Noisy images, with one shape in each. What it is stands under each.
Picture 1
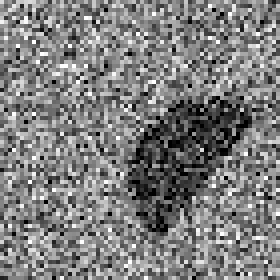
dark half disc
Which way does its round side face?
up and left
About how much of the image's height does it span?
half
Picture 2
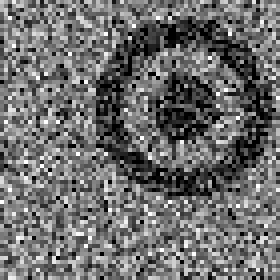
dark bullseye
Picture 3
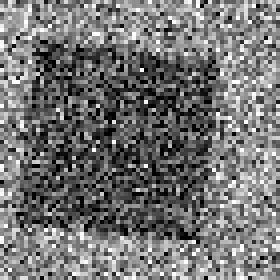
dark square
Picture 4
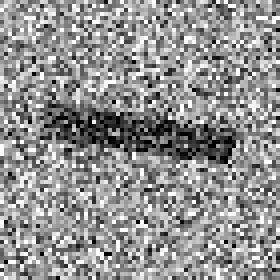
dark bar
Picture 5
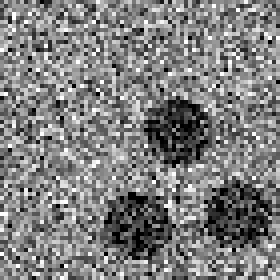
dark three dots
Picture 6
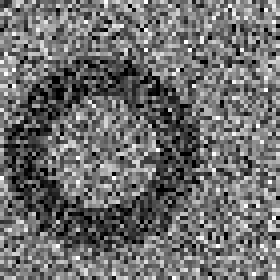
dark ring
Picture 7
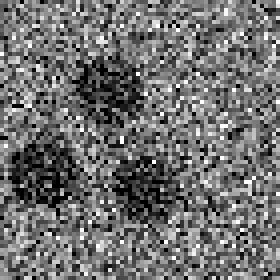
dark three dots
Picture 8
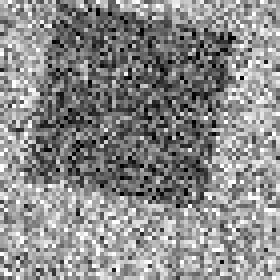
dark square
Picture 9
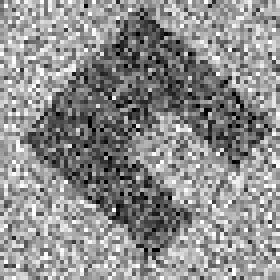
dark square with a notch
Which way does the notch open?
down and right
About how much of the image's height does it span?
nearly all
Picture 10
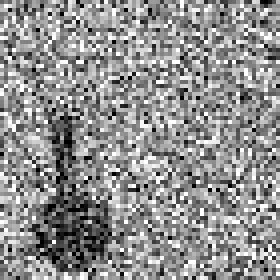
dark lollipop
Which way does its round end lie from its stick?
down
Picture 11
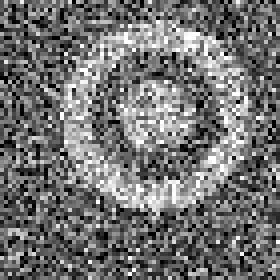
light bullseye
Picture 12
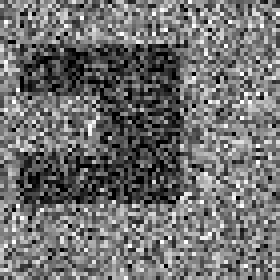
dark square with a notch
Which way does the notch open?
left
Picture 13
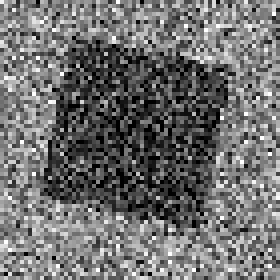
dark square
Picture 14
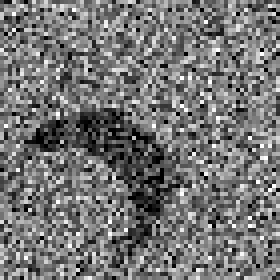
dark crescent
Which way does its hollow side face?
down and left
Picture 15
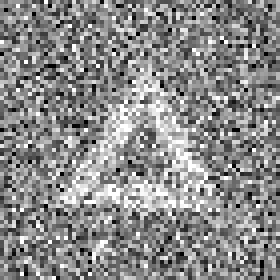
light triangle frame
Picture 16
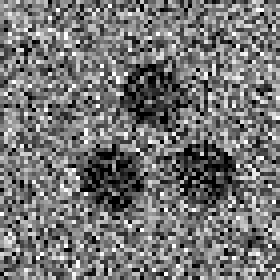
dark three dots
